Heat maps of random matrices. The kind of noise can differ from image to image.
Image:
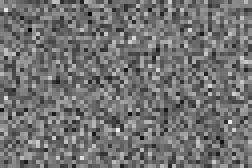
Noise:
independent entries
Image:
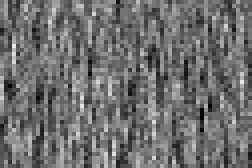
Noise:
streaked along the columns
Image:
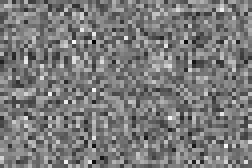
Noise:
low rank plus noise
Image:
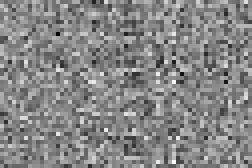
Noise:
low rank plus noise
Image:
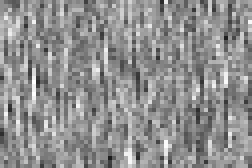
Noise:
streaked along the columns
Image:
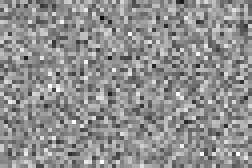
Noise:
independent entries
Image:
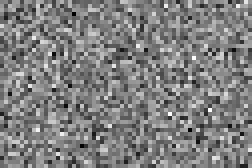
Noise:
independent entries
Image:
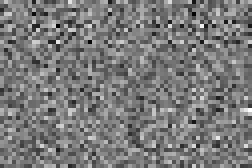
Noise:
low rank plus noise
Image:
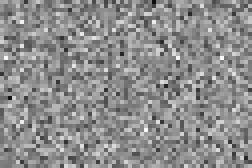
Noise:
independent entries
